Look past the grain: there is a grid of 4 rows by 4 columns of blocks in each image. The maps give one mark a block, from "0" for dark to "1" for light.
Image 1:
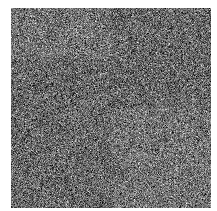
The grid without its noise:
1100
0000
0011
0011
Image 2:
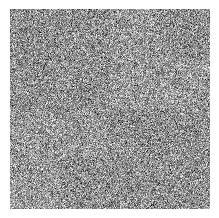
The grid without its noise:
0010
0011
1100
1000
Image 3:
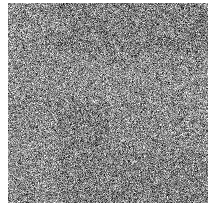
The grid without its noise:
1000
1111
1011
1000
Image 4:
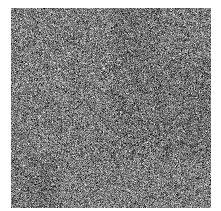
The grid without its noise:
1101
1100
1100
0111
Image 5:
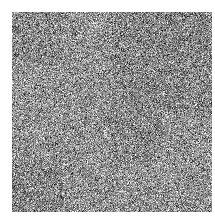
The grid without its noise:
0100
1100
1101
0111
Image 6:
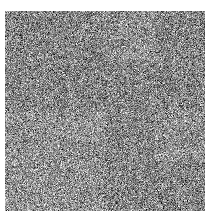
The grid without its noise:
0010
0000
1101
1100
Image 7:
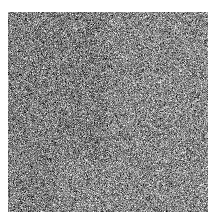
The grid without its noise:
0011
0011
0011
0111
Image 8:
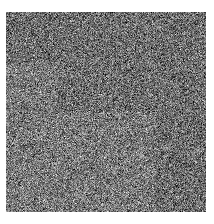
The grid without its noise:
0000
1000
1110
1110
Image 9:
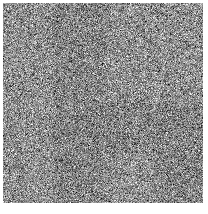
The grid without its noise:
1011
1011
1000
1010
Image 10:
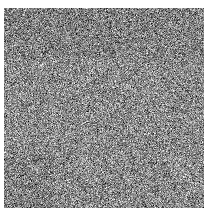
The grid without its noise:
0000
1111
1111
0111
